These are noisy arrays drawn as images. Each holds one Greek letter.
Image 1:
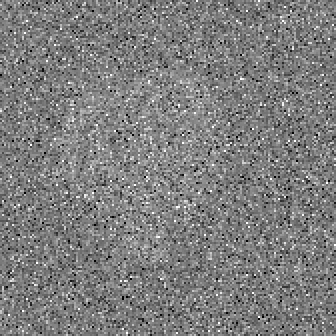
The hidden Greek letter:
phi
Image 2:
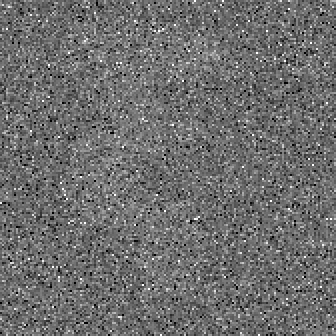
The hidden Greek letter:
xi
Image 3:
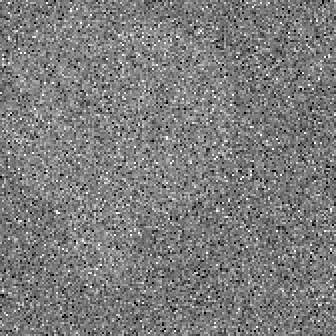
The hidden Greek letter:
phi
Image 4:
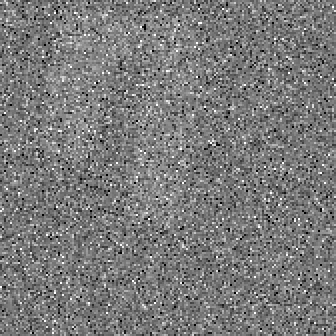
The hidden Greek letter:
eta
